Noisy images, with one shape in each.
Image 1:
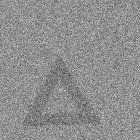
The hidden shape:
triangle frame
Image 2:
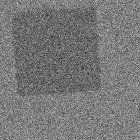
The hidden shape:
square
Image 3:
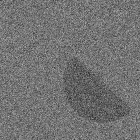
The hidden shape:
half disc
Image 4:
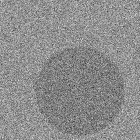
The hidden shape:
disc
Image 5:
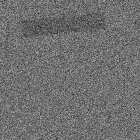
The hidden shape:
bar
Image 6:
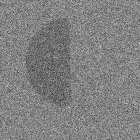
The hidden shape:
half disc
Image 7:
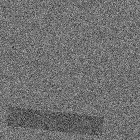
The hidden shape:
bar
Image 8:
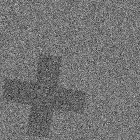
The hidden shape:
cross
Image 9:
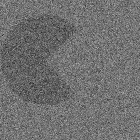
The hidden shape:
disc with a wedge cut out
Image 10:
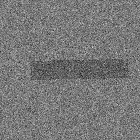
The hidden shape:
bar
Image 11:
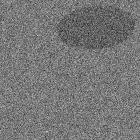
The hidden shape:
ellipse
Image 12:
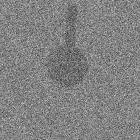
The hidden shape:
lollipop
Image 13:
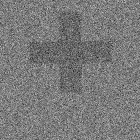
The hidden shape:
cross
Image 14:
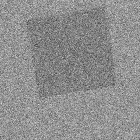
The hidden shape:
square
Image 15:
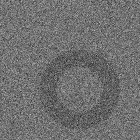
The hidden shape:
ring
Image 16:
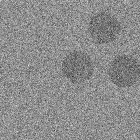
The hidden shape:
three dots
